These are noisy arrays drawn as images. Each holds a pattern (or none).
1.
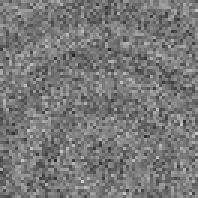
rings round one point
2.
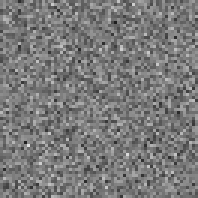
only noise
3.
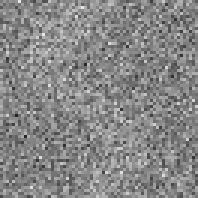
a wavy band
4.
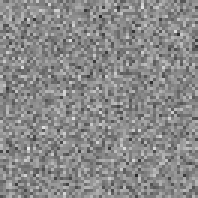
only noise
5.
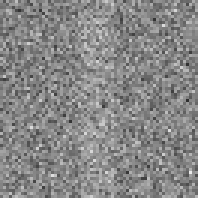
one vertical stripe
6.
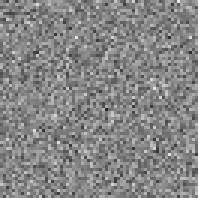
only noise
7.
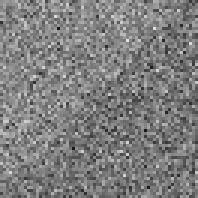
a sharp edge
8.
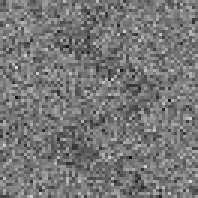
a wavy band
